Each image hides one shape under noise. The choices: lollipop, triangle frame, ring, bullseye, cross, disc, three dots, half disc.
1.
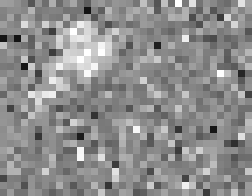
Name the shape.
lollipop
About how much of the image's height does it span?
half
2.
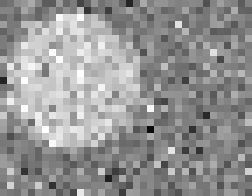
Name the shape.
disc
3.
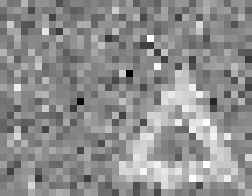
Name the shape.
triangle frame
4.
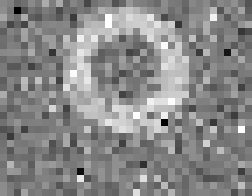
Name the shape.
ring
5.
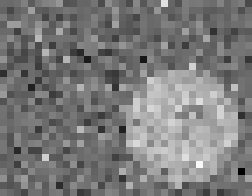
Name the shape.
disc
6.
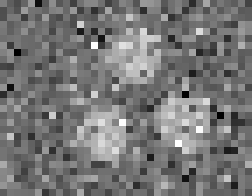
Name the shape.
three dots
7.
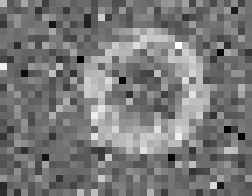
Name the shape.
ring
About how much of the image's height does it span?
two thirds
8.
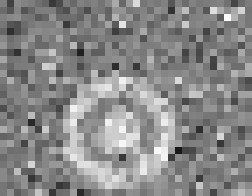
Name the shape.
bullseye
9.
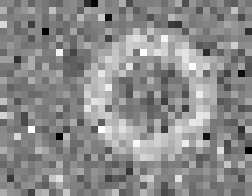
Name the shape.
ring
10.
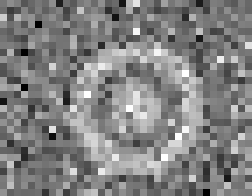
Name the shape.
bullseye
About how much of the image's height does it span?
two thirds
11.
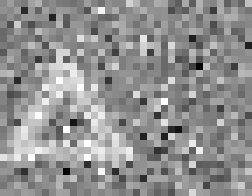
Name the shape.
triangle frame
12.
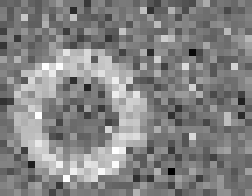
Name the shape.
ring
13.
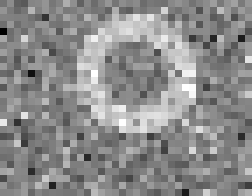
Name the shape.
ring
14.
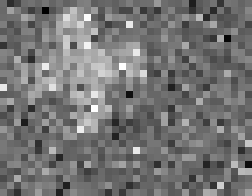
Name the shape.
cross
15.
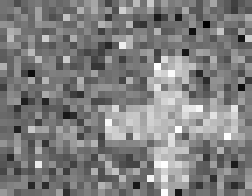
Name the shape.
cross
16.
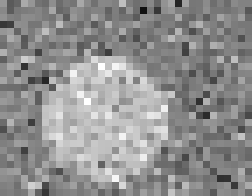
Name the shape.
disc
